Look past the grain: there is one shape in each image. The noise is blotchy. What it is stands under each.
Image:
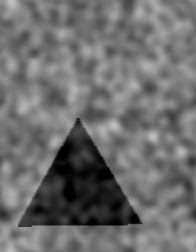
triangle
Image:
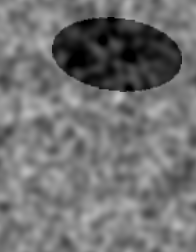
ellipse
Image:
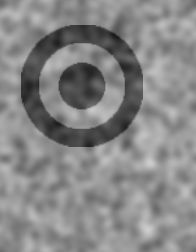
bullseye
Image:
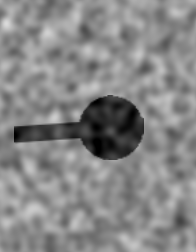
lollipop
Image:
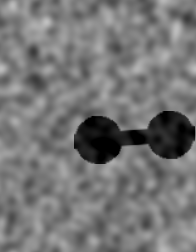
dumbbell
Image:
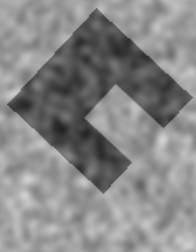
square with a notch
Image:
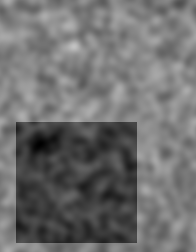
square
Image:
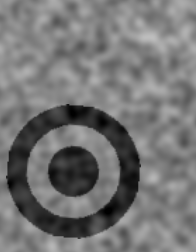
bullseye
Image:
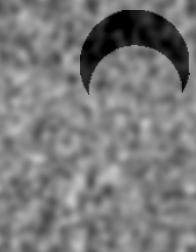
crescent
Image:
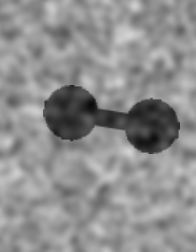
dumbbell
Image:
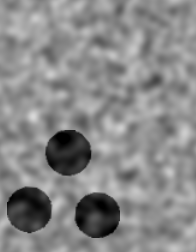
three dots
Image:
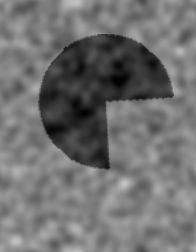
disc with a wedge cut out
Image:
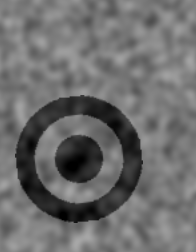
bullseye
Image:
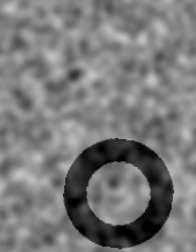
ring
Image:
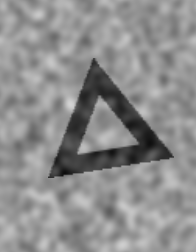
triangle frame
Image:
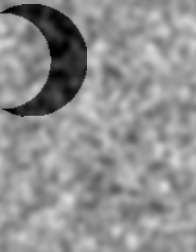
crescent
